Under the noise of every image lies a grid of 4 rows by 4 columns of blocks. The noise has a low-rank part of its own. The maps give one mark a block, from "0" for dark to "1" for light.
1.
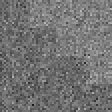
0 1 1 1
0 0 1 1
0 0 0 1
0 0 0 0
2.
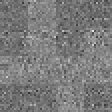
0 1 0 0
0 1 0 1
1 1 1 1
0 0 1 0
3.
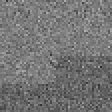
1 1 1 1
1 1 1 1
1 1 0 0
0 0 0 0
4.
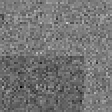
1 1 1 1
1 1 1 1
0 0 0 1
0 0 0 1
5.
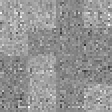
1 1 0 1
1 0 0 0
0 1 0 0
0 1 0 1
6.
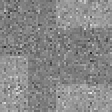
0 0 1 1
0 0 0 0
1 0 0 0
1 0 1 1
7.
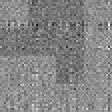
1 0 0 1
0 0 0 1
1 1 0 1
1 1 1 1
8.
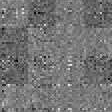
1 0 1 0
0 1 1 1
0 1 1 0
1 1 1 1
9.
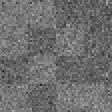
1 1 0 0
1 0 1 0
0 1 0 0
1 0 1 1
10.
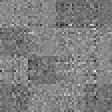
1 1 0 0
0 1 1 1
1 0 1 1
0 1 1 0
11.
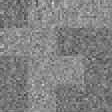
0 1 1 1
1 1 0 0
0 1 1 0
0 1 0 0
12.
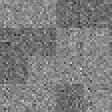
1 1 0 0
0 0 1 1
0 1 1 1
1 1 0 1
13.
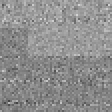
1 1 1 1
0 1 1 1
0 0 0 0
0 0 0 0
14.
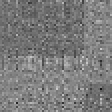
0 0 0 1
0 0 0 1
1 1 1 1
1 1 1 0
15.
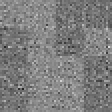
1 1 0 0
0 1 0 1
0 1 1 0
0 1 1 0
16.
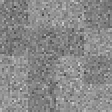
0 1 1 0
0 0 0 1
1 0 1 0
1 0 1 1
